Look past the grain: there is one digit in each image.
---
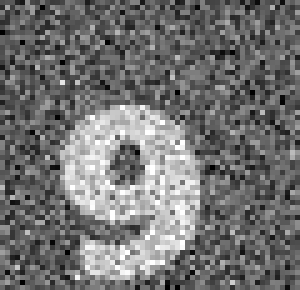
9
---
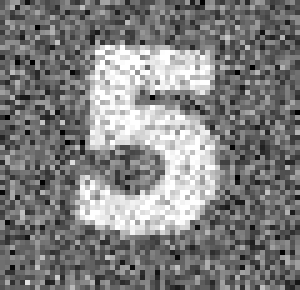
5
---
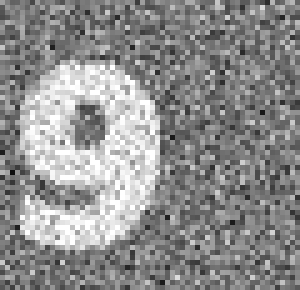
9
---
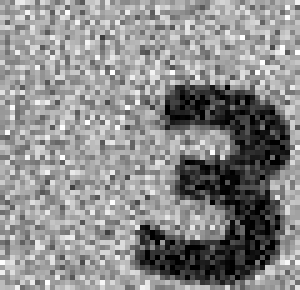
3
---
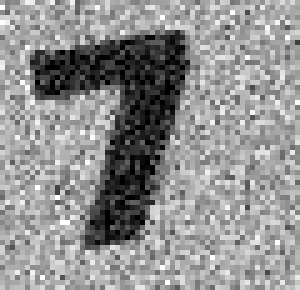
7
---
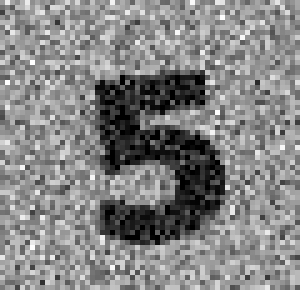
5
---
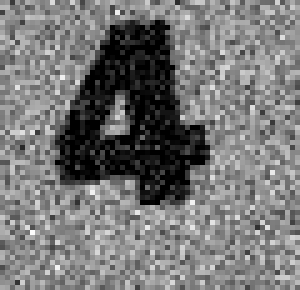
4
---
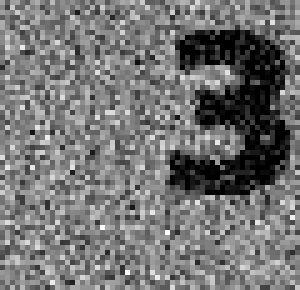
3
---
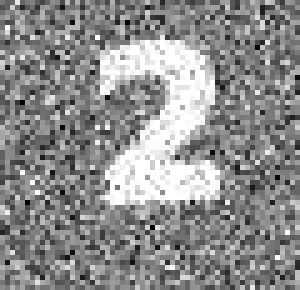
2
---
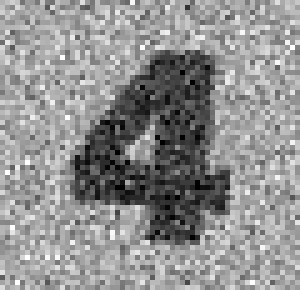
4
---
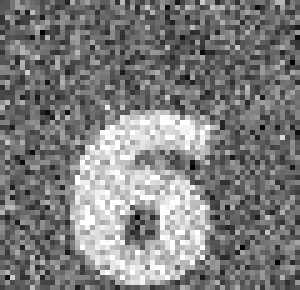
6
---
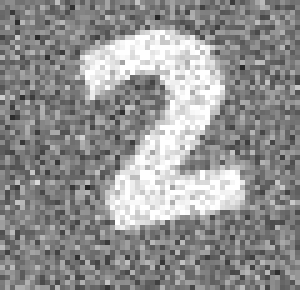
2
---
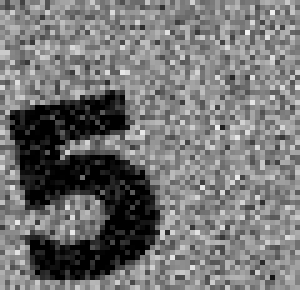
5
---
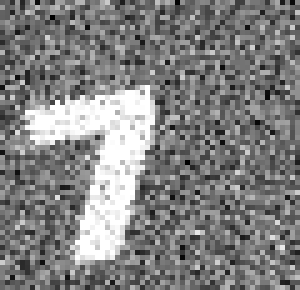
7
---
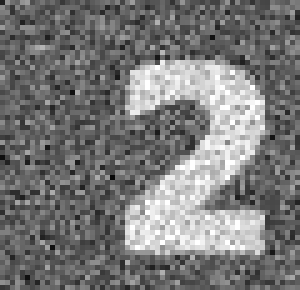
2
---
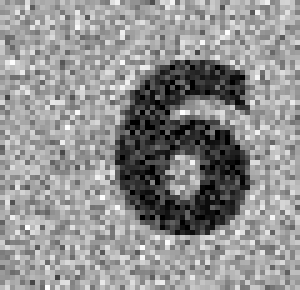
6
